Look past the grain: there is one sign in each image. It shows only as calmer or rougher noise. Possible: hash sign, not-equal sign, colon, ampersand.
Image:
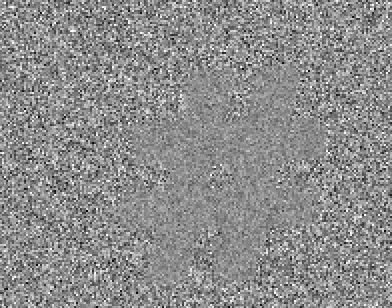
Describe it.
calm hash sign
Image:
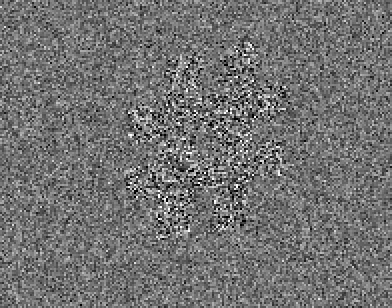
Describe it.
rough hash sign
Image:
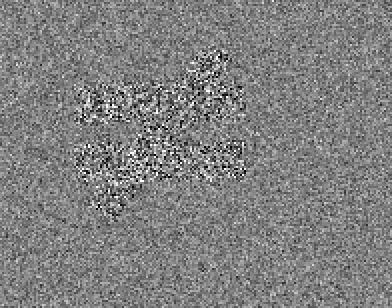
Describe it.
rough not-equal sign
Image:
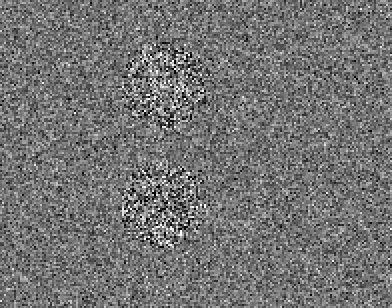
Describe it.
rough colon
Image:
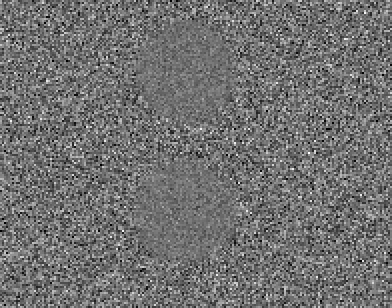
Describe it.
calm colon
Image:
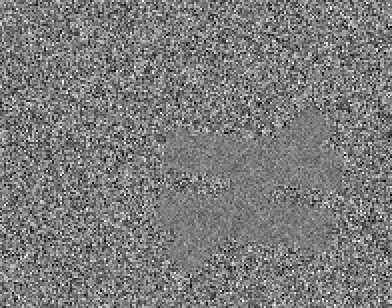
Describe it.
calm not-equal sign
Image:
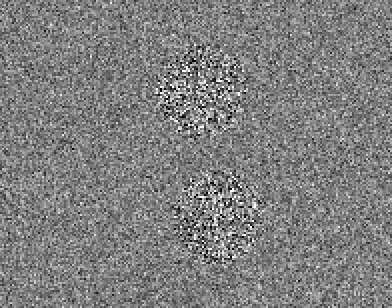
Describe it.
rough colon
